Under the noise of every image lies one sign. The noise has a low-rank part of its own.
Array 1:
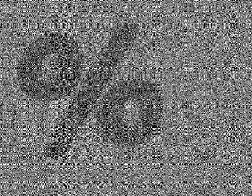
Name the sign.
percent sign
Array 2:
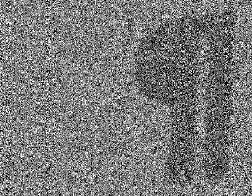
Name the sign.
pilcrow
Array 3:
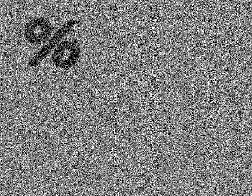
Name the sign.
percent sign
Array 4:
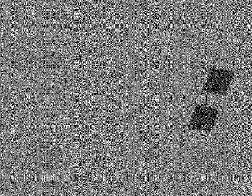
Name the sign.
colon
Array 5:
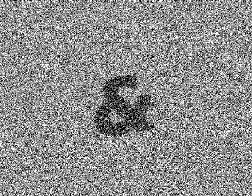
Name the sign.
ampersand
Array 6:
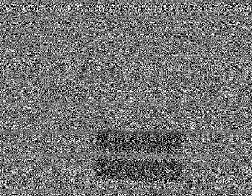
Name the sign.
equals sign
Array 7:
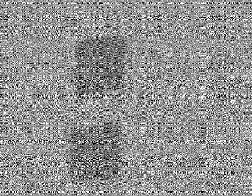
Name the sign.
colon
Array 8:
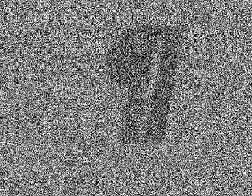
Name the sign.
pilcrow
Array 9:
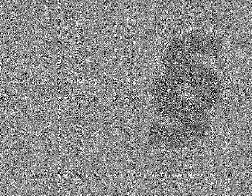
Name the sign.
section sign
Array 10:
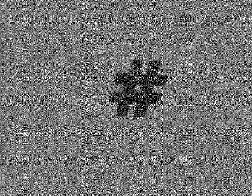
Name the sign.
hash sign
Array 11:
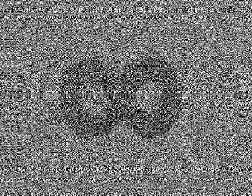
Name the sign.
infinity sign
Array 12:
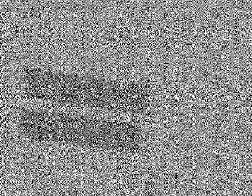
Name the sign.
equals sign
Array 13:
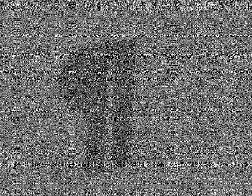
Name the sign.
pilcrow
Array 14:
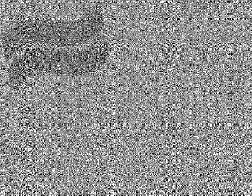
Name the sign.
approximately sign
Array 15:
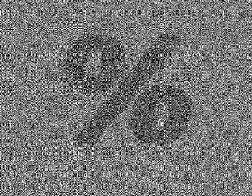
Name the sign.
percent sign
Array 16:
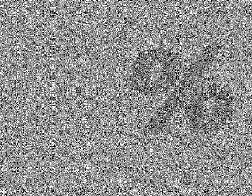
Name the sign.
percent sign
